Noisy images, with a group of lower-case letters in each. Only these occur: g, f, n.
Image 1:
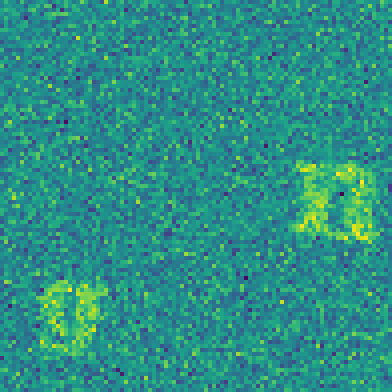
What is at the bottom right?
nothing
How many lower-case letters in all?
2
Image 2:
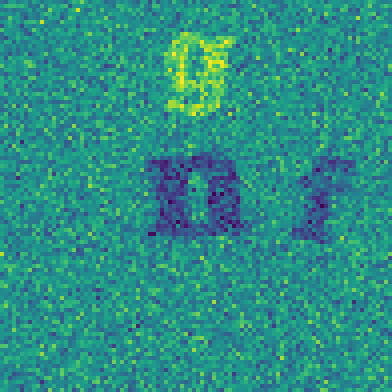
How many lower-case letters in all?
3
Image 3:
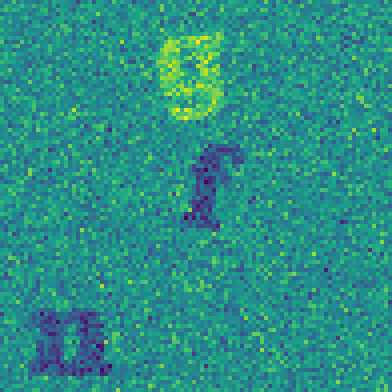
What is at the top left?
nothing
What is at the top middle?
g
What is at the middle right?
nothing
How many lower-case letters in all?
3
